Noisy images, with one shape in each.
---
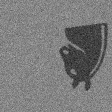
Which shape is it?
chess knight
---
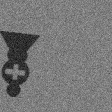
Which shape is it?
chess bishop
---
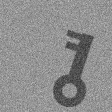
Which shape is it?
key
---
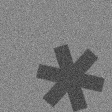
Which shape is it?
asterisk
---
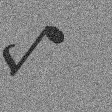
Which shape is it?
musical note
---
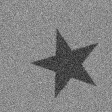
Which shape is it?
star
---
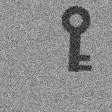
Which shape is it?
key
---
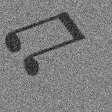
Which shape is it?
pair of musical notes
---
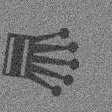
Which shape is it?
chess queen
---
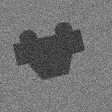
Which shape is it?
car
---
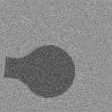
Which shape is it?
light bulb
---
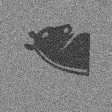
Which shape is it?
chess knight
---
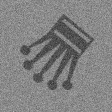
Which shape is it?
chess queen
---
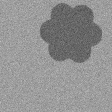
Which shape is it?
flower
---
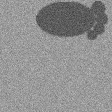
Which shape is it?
footprint
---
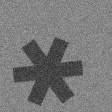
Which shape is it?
asterisk
